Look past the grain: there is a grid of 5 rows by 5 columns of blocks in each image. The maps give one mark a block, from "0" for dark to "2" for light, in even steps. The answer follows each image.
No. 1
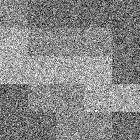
10000
21110
22220
01122
00110
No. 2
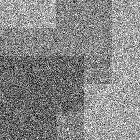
22112
11112
00012
00022
00122
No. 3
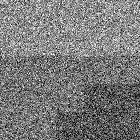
22222
22222
11111
11100
11000
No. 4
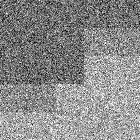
00000
00011
00022
11222
22222
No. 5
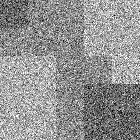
01122
11122
22112
22100
22100
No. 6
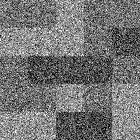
11211
22210
10001
11212
22002
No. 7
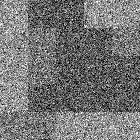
20022
21001
21000
20000
11222
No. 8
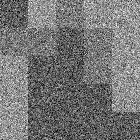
02122
11012
20012
20002
20000
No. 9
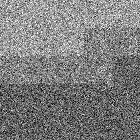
22222
22211
11110
00000
00000
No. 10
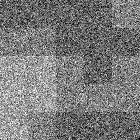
00001
11000
22101
22111
21000
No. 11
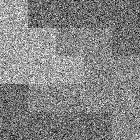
20000
22110
22211
01111
00001
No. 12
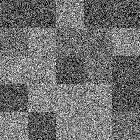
00200
12112
22010
02220
20221
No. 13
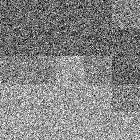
00001
00000
11210
22221
22222
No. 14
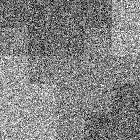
00002
10012
21111
22110
22100
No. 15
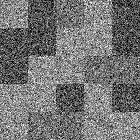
20120
00220
02211
22020
21122
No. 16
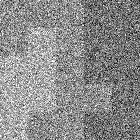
11100
12100
22100
22110
21100
